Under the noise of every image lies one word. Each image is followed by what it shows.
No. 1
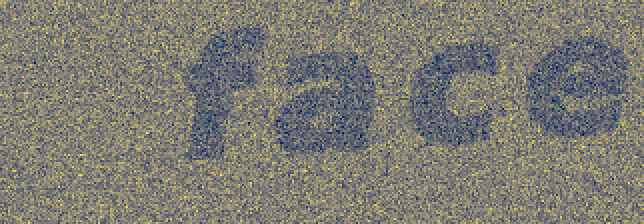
face
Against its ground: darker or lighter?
darker
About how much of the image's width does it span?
two thirds
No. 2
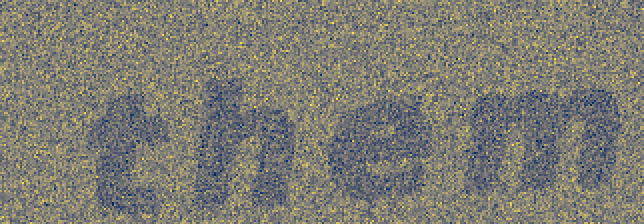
them
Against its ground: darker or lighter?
darker
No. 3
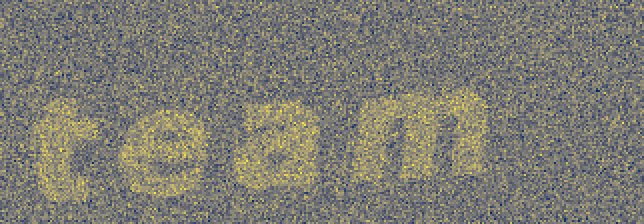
team
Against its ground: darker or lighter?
lighter
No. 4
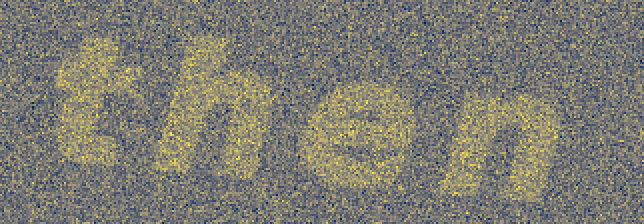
then
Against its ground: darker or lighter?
lighter
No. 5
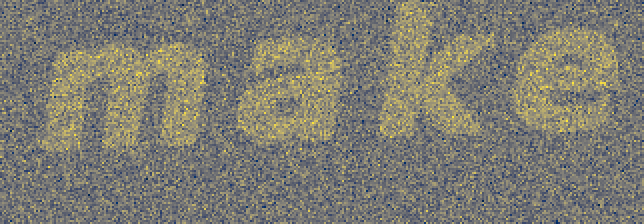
make
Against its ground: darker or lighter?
lighter
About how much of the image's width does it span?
nearly all
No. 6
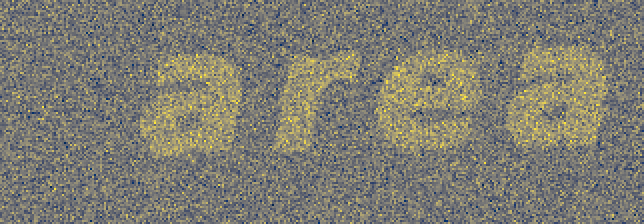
area
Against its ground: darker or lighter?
lighter
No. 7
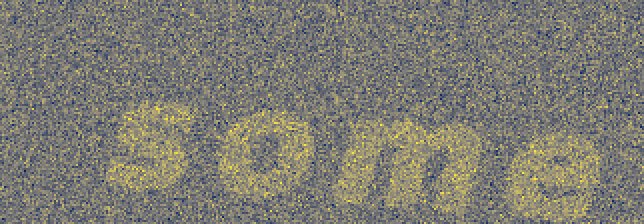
some
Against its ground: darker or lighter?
lighter
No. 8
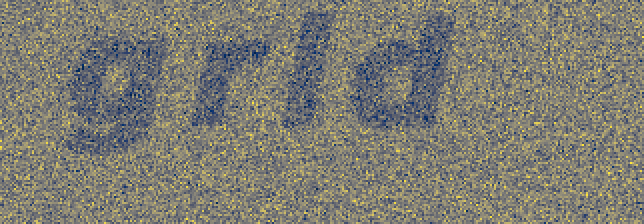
grid
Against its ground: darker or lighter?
darker
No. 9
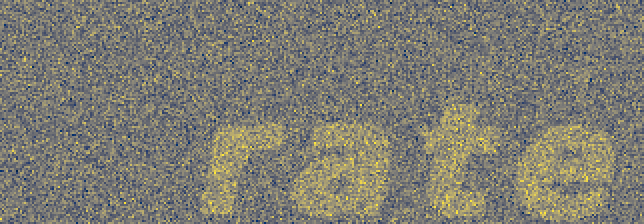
rate
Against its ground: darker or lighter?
lighter
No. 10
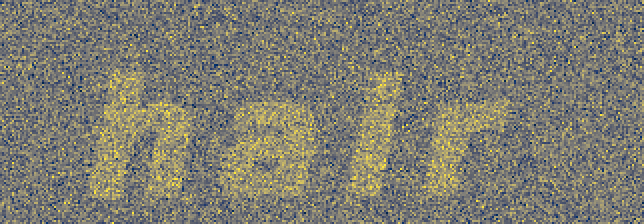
hair
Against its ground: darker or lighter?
lighter
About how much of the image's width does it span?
two thirds
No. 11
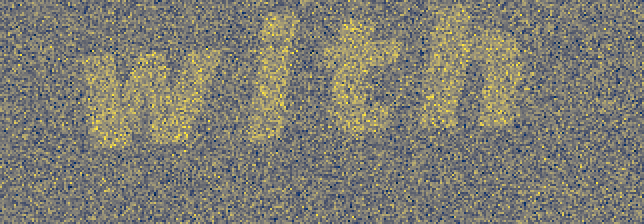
with
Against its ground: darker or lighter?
lighter
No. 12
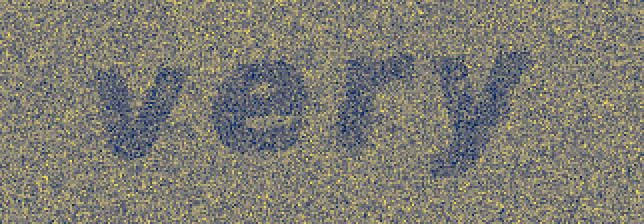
very
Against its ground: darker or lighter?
darker
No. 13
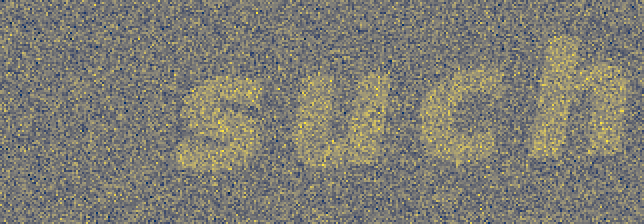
such
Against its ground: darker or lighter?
lighter
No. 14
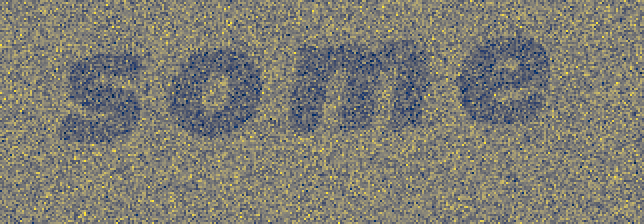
some
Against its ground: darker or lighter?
darker
